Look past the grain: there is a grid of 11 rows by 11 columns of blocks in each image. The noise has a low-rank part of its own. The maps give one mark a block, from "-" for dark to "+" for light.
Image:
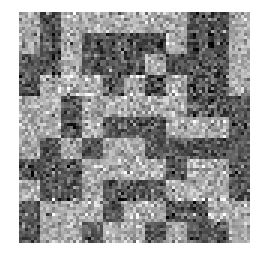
+ - + + + + + + - - +
+ - + - - - - + - - +
- - + - - - + - - - +
- + + + - + - + - - +
+ + - + + + + + - - -
+ + - + - - - + + + -
+ - + - + + - - - - -
- - - + + + + - + + -
+ - - + - - - + + + -
- + + + - + + - - + +
- + + - + + - + - - +
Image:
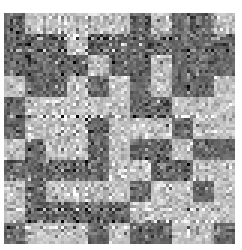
- + + + + + - + - - +
- - - + - - - - - - -
- - - - + - - + - - -
+ - - + - + - + - - +
- + + + + + - - + + +
- + + + - + + + - + +
+ - + + - + - - + - -
- - - - - + + - - + +
+ - + + + + - + + - +
+ - - - - - + + + + +
- + + + - + - - + + -
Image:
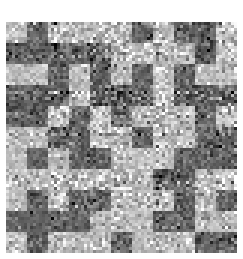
+ - + + + + - + - - +
- - - - - + + + + - +
+ + - + - + - + - + +
- - - + - - - + - - -
- - + - + - + + + - +
+ + - - + + - + + - -
+ - + - - + + + - - -
+ + + + + + + - - + +
+ - + - - + + + - + -
- - - - + + + - - + +
+ - + + + - + + + - -
